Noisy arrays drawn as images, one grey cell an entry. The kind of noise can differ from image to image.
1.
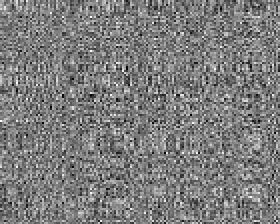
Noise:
low rank plus noise
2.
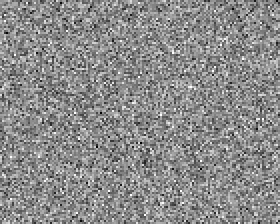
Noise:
independent entries
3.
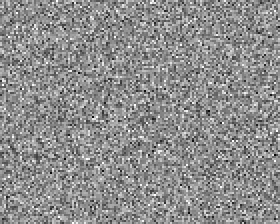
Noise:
independent entries
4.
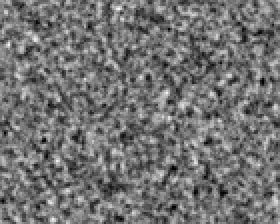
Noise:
blotchy
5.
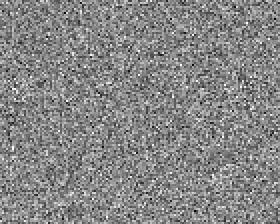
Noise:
independent entries
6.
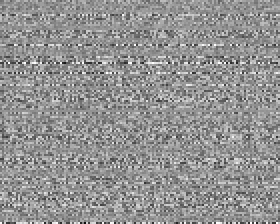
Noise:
rows of uneven size
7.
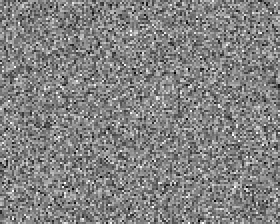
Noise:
independent entries
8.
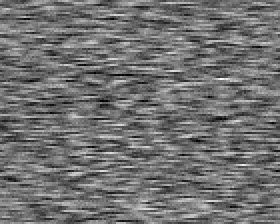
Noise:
streaked along the rows
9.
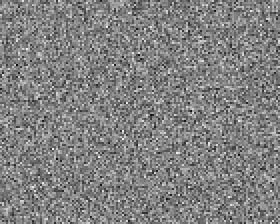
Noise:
independent entries
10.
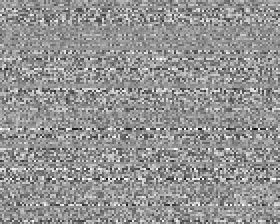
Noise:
rows of uneven size
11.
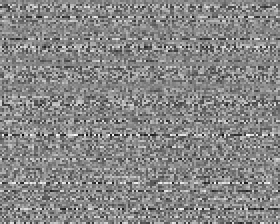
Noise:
rows of uneven size
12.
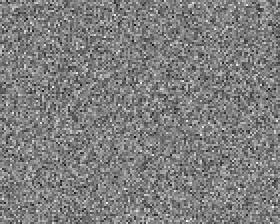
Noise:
independent entries
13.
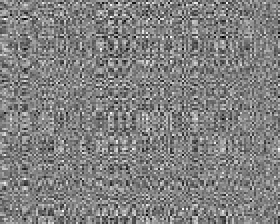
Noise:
low rank plus noise
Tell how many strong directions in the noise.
two
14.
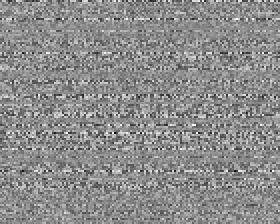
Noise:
rows of uneven size
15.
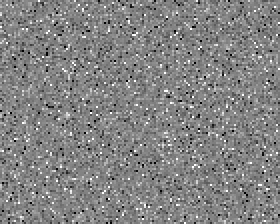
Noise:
heavy tails
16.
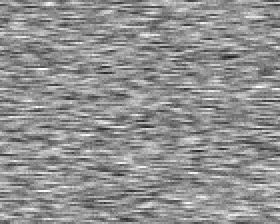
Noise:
streaked along the rows
